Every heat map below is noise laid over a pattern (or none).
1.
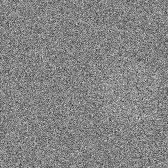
one block
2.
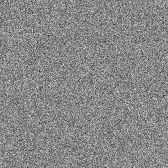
only noise
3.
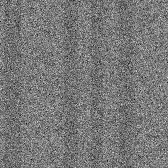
bands of columns
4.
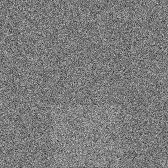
one block
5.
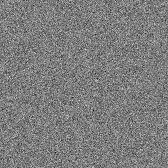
only noise
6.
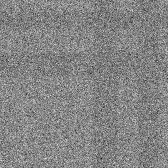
bands of rows crossing bands of columns
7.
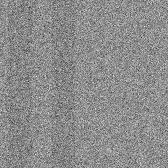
bands of columns
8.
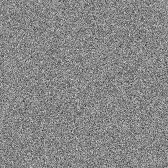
only noise
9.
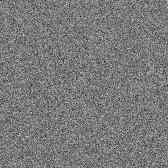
only noise
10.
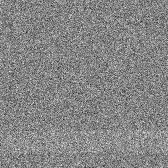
one band of rows
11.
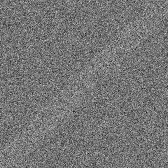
a diagonal band
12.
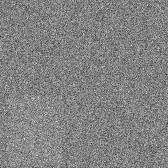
one block
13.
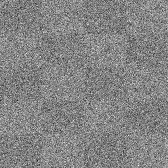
a checkerboard
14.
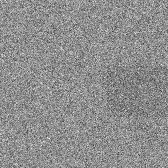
one block
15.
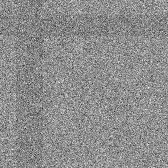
bands of rows crossing bands of columns
